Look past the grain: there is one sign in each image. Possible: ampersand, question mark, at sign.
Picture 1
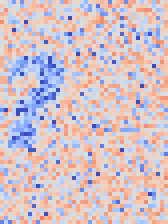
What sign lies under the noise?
question mark
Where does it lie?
middle left
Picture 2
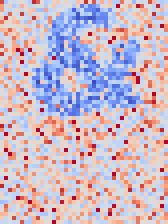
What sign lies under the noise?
ampersand
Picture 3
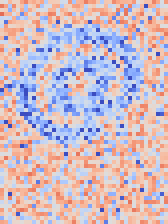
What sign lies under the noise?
at sign
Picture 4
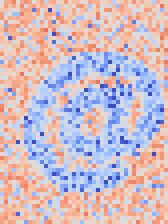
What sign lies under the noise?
at sign
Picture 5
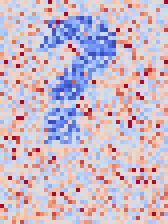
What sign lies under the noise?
question mark
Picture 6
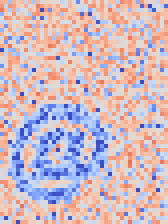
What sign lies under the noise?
at sign
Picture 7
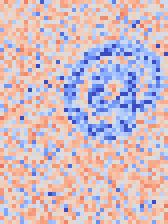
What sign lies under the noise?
at sign
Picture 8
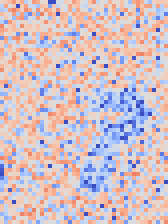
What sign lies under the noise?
question mark
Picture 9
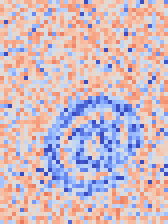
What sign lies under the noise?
at sign
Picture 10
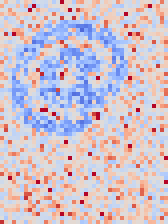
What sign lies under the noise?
at sign
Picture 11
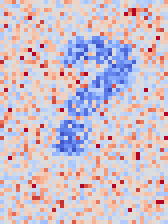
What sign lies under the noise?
question mark
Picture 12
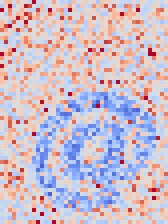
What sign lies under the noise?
at sign
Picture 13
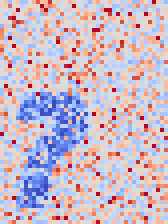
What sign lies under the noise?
question mark
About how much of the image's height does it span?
half
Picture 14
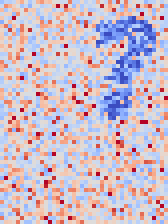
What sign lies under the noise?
question mark
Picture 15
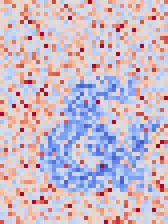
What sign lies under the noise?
ampersand
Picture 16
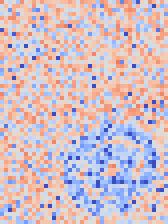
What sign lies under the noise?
at sign
